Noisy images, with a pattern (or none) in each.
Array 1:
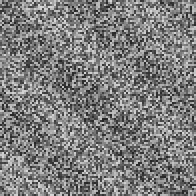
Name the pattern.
diagonal stripes
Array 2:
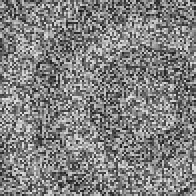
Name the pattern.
rings round one point
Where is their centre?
middle right
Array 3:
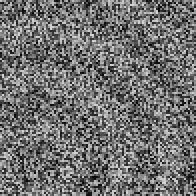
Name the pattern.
rings round one point
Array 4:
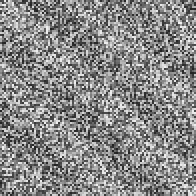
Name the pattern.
diagonal stripes
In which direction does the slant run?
top left to bottom right
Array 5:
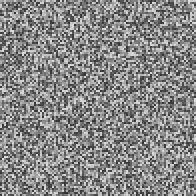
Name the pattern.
only noise
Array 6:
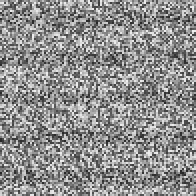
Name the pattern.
horizontal stripes
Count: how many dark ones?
5
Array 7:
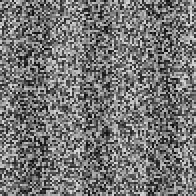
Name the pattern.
vertical stripes
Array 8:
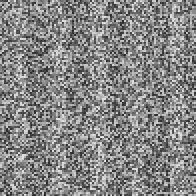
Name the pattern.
vertical stripes
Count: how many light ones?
5
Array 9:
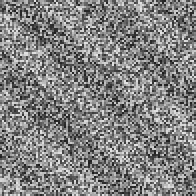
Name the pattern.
diagonal stripes
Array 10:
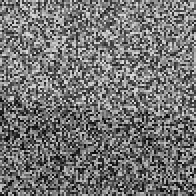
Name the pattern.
a sharp edge
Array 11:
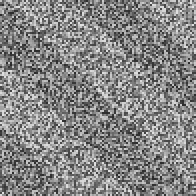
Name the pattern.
diagonal stripes
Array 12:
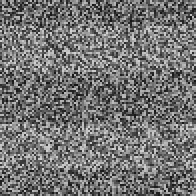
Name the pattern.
horizontal stripes
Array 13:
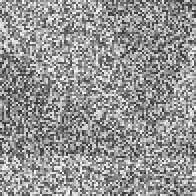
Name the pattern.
spokes from one point
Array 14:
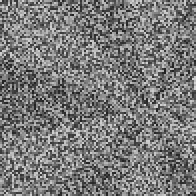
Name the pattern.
spokes from one point
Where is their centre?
middle right
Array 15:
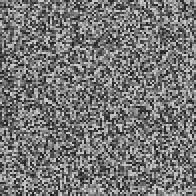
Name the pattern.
only noise
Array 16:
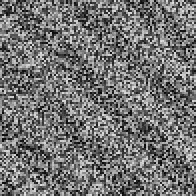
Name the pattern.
diagonal stripes
